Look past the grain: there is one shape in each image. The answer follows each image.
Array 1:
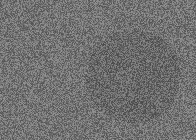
disc
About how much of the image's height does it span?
two thirds
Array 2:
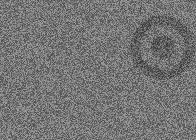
bullseye
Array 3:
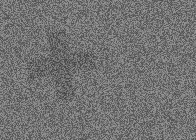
cross
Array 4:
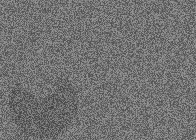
disc with a wedge cut out
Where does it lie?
bottom left
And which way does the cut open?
up
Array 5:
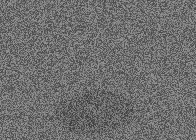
ellipse
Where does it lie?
bottom middle
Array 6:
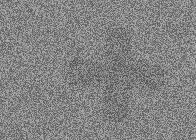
cross
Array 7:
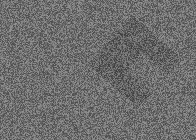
square with a notch
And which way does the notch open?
down and right
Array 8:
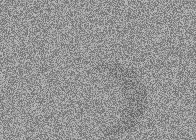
crescent
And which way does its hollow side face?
left
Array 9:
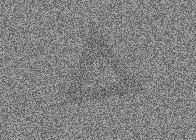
triangle frame
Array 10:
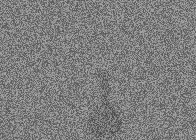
lollipop
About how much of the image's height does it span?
half
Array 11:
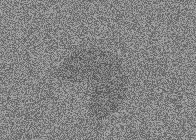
disc with a wedge cut out
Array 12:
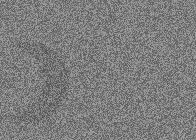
crescent
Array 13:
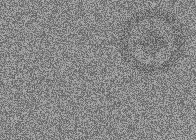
bullseye
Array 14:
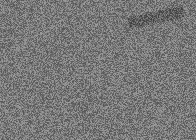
bar
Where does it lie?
top right
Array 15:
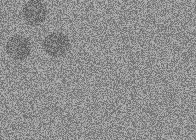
three dots
